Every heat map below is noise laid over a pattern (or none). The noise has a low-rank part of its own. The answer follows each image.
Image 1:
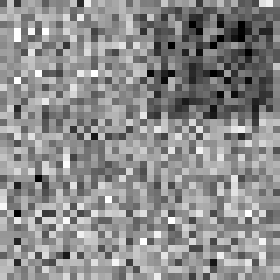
one block
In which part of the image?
top right
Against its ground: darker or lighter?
darker
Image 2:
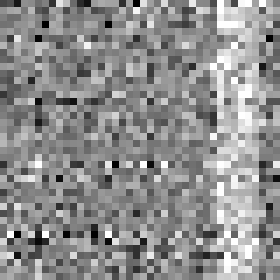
one band of columns
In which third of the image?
right
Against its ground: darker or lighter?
lighter
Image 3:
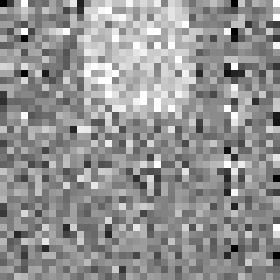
one block
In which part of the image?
top middle
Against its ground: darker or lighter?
lighter
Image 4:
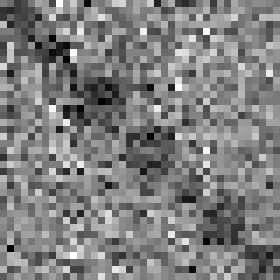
blocks along the diagonal
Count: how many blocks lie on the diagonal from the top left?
7
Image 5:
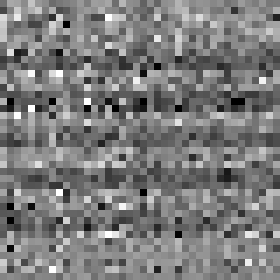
bands of rows
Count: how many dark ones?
5
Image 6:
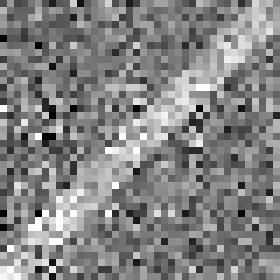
a diagonal band
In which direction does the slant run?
bottom left to top right
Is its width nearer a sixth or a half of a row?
a sixth
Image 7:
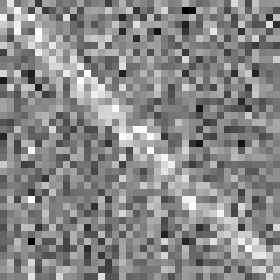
a diagonal band
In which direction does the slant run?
top left to bottom right
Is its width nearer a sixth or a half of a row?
a sixth
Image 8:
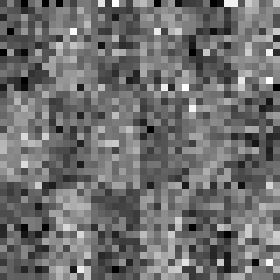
a checkerboard
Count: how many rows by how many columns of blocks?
3 by 6
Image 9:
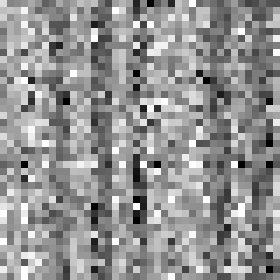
bands of columns
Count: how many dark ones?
5
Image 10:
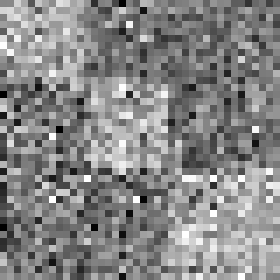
blocks along the diagonal
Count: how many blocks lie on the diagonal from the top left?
3
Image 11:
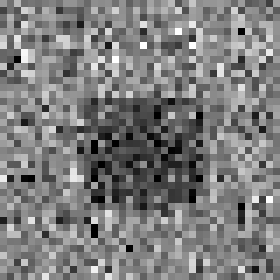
one block
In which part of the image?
centre
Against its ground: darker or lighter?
darker
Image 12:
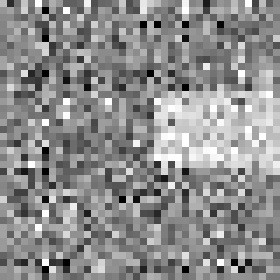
one block
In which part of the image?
middle right
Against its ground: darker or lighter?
lighter
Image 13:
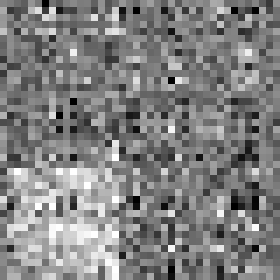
one block
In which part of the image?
bottom left
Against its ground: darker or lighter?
lighter
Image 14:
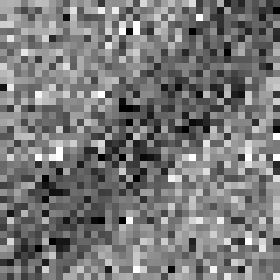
a diagonal band
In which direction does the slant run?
bottom left to top right
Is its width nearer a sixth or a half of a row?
a half
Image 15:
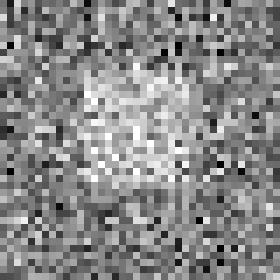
one block
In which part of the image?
centre
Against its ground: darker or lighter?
lighter
